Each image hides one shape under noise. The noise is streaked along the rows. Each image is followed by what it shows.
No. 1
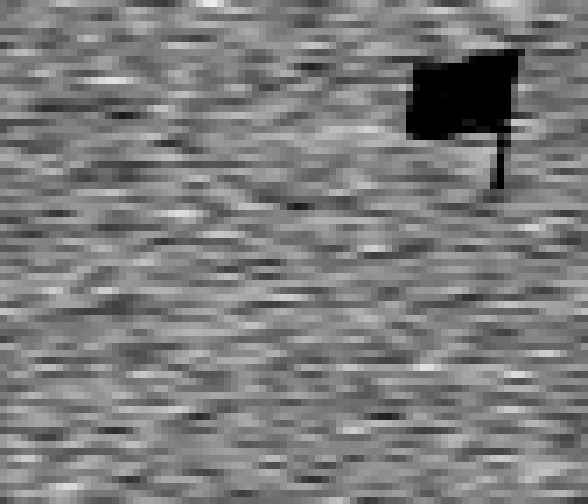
flag
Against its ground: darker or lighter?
darker
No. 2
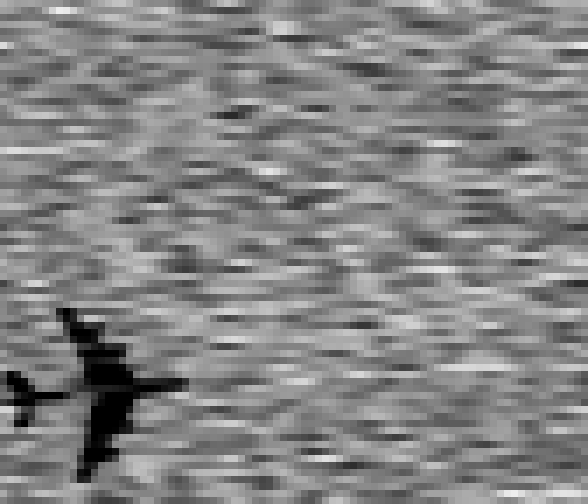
airplane
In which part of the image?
bottom left
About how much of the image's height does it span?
a third
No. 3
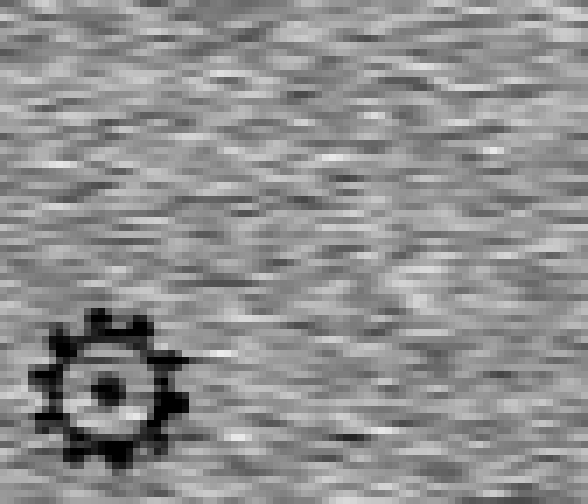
gear
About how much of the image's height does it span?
a third
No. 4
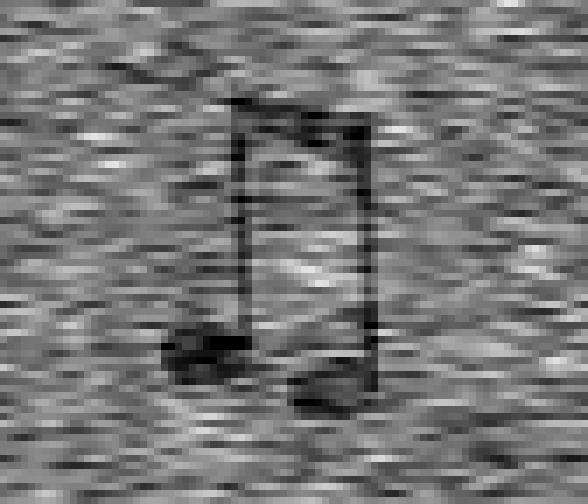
pair of musical notes
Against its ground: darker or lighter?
darker
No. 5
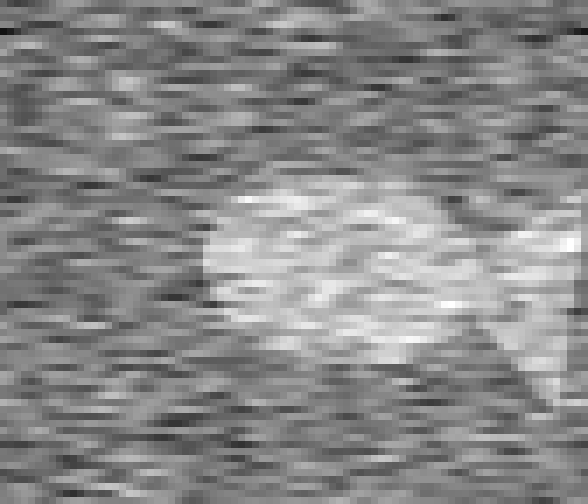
fish
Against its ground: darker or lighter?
lighter
